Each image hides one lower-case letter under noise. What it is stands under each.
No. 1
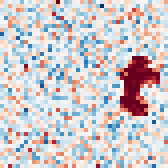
red t, middle right
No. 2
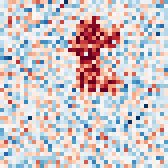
red t
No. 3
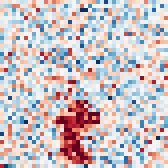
red t, bottom middle
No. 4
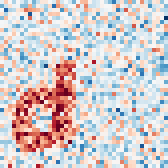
red d
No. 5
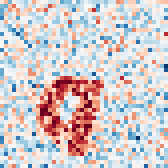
red q
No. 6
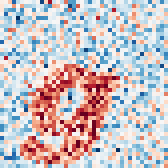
red g
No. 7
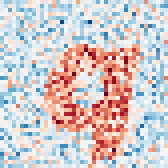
red q
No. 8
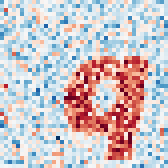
red q
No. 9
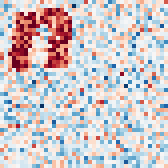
red n, top left
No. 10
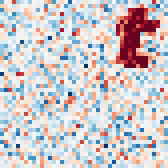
red t, top right
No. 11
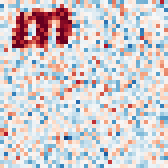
red m, top left
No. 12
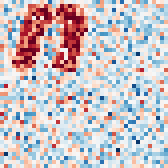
red n
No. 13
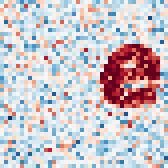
red e, middle right
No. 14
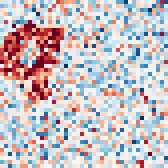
red q
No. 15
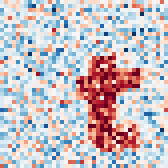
red t
